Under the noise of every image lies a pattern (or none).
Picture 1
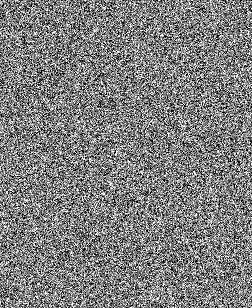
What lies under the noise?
only noise
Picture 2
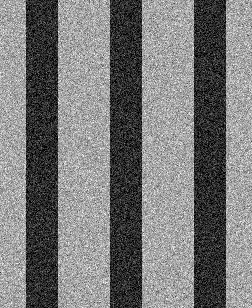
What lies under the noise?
vertical stripes
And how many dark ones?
3
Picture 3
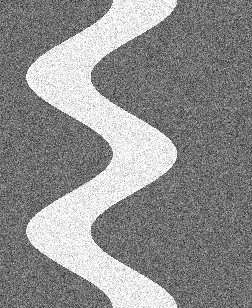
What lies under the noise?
a wavy band
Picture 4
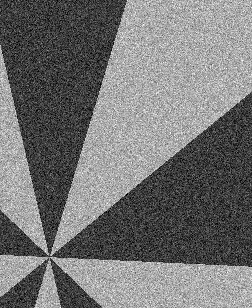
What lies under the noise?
spokes from one point
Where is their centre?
bottom left
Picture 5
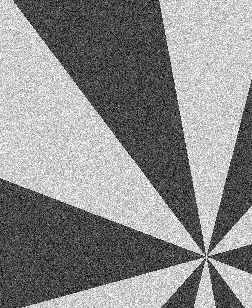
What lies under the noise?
spokes from one point
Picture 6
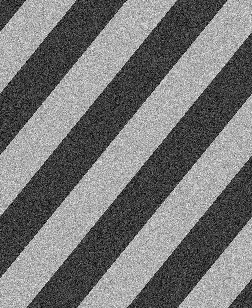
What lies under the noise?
diagonal stripes
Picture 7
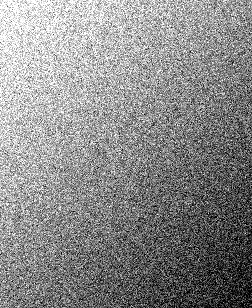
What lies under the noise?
a smooth slope
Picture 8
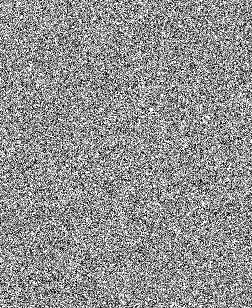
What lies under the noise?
only noise
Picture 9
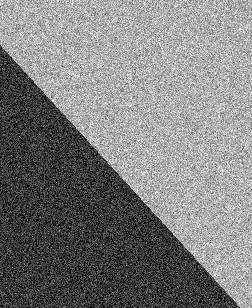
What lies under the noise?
a sharp edge
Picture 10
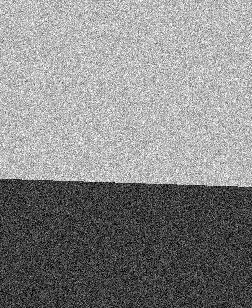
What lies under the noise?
a sharp edge
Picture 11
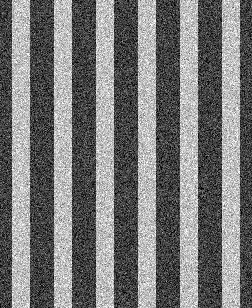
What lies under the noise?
vertical stripes
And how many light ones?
6
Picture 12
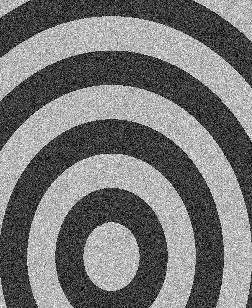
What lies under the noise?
rings round one point
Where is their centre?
bottom middle
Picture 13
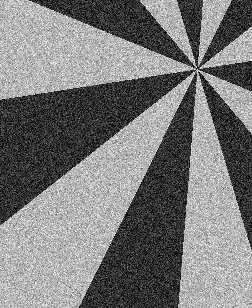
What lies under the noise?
spokes from one point
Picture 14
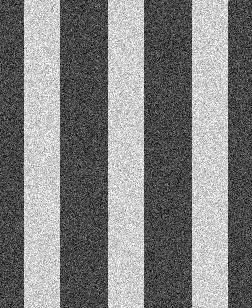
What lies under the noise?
vertical stripes
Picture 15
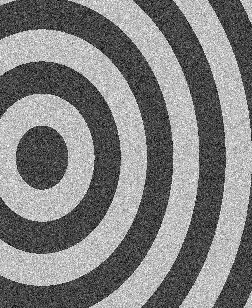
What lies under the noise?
rings round one point
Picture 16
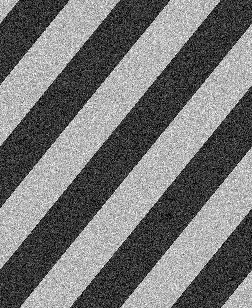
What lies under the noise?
diagonal stripes
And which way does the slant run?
bottom left to top right
